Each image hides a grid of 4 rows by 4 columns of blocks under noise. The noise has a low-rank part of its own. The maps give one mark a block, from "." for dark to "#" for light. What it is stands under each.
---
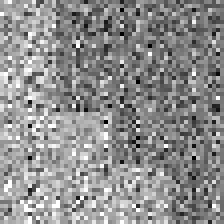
# . . .
# . . .
# # . .
# # # .
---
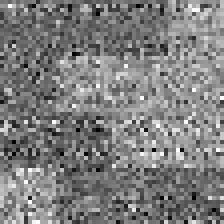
. . . #
. # # #
. . # #
# . . .
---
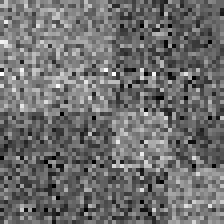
# # . .
# # . .
. . # .
. . . #
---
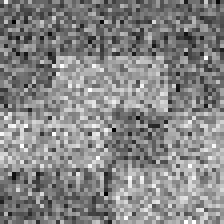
. . . .
. # # .
# # . #
. . # #
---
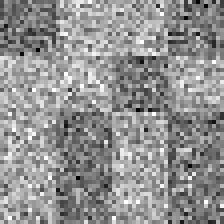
. # # .
# # . #
# . # .
# . # .
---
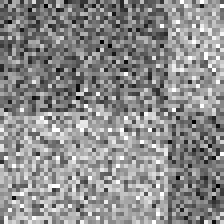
. . . #
. . . #
# # # .
# # # .
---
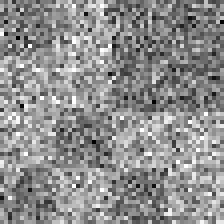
. # . .
# # . .
# . # #
. # . #
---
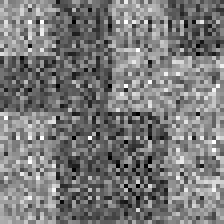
# . # .
. . # #
# . . #
# . . #
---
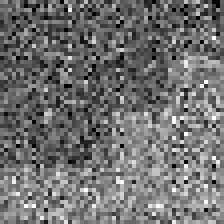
. . . .
. . . #
. . # #
# # # #
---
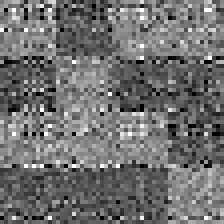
# . # #
. # . .
# # # .
. . . #
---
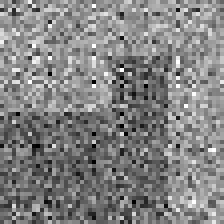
# # # #
# # . #
. . . #
. . . #
